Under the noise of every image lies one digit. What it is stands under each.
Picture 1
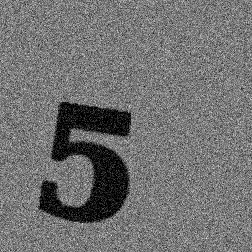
5
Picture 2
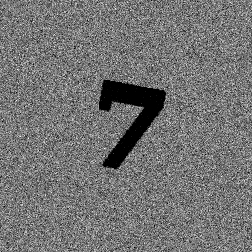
7
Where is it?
centre
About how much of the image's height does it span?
a third
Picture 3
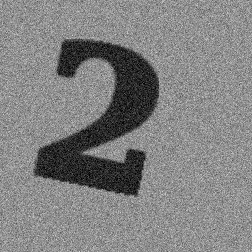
2
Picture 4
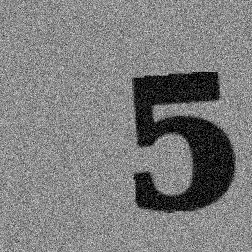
5
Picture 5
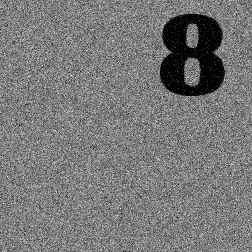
8
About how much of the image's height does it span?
a third
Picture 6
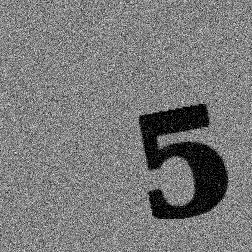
5
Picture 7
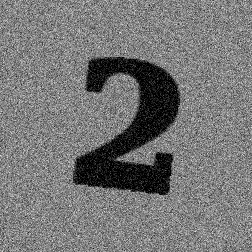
2
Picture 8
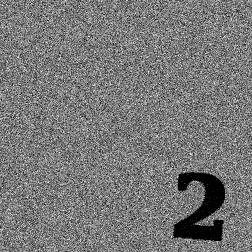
2
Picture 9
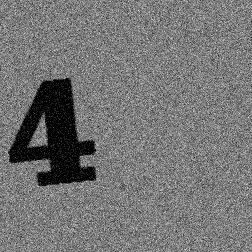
4
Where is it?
middle left
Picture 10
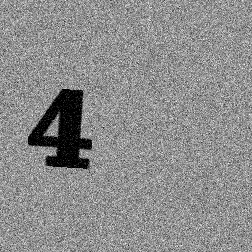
4
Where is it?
middle left
